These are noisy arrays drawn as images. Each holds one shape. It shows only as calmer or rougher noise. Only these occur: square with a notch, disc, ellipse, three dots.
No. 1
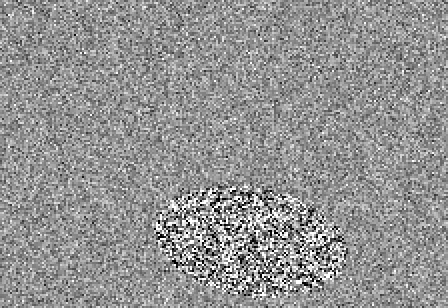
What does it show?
rough ellipse, bottom middle
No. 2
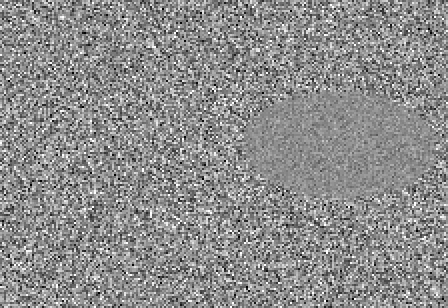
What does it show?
calm ellipse, middle right
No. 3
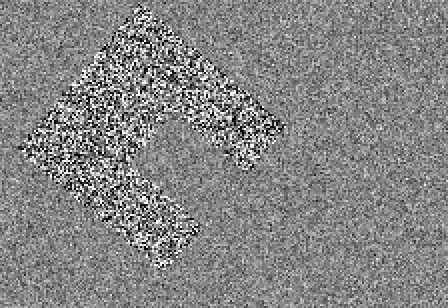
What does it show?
rough square with a notch
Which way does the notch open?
down and right
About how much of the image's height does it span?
nearly all
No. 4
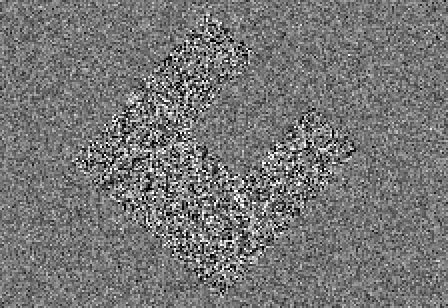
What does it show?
rough square with a notch
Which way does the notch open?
up and right
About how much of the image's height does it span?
nearly all
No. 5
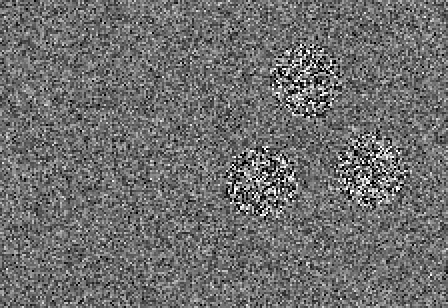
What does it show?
rough three dots
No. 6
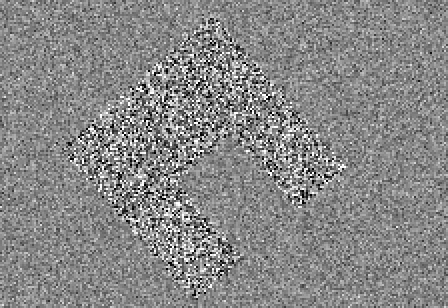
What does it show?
rough square with a notch
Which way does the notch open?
down and right
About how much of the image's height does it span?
nearly all
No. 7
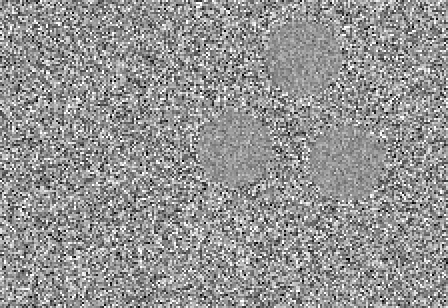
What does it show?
calm three dots
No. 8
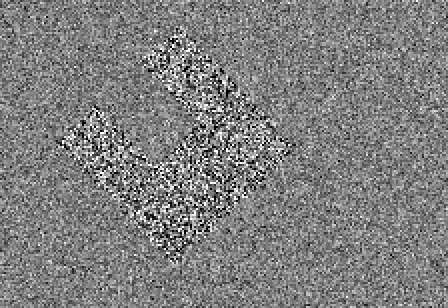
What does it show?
rough square with a notch
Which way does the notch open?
up and left
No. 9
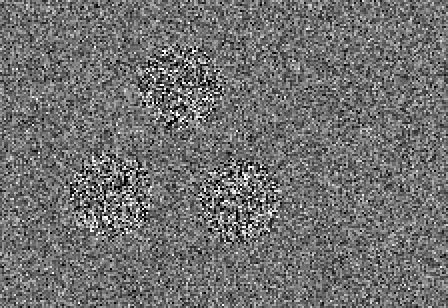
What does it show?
rough three dots
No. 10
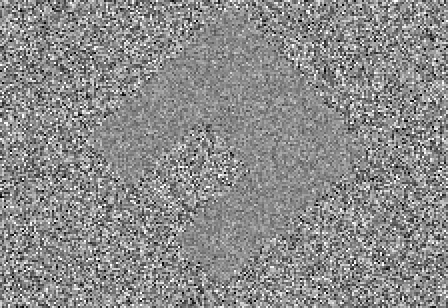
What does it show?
calm square with a notch
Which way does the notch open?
down and left
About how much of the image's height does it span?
nearly all
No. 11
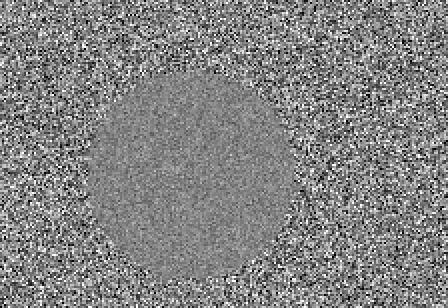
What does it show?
calm disc
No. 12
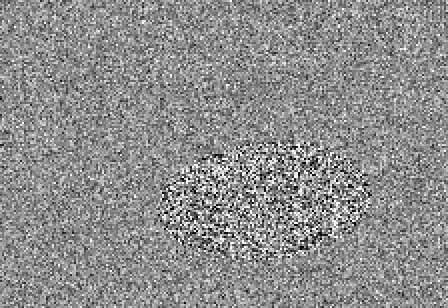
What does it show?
rough ellipse
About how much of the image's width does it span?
half
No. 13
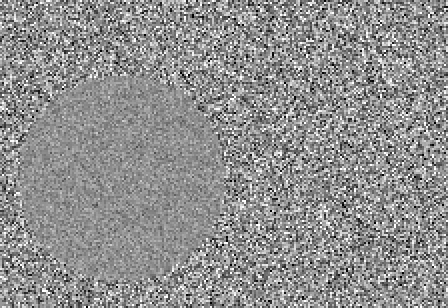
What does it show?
calm disc
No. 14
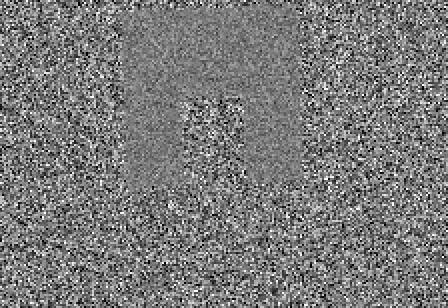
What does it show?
calm square with a notch
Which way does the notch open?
down
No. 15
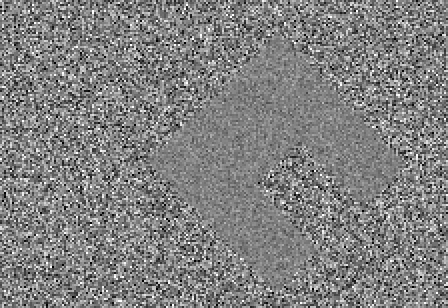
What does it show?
calm square with a notch
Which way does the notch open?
down and right
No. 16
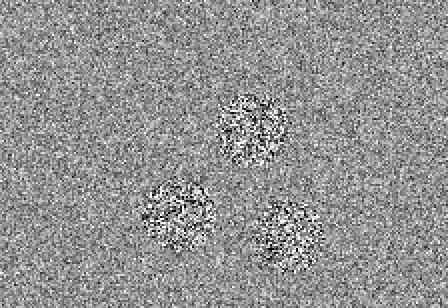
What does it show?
rough three dots
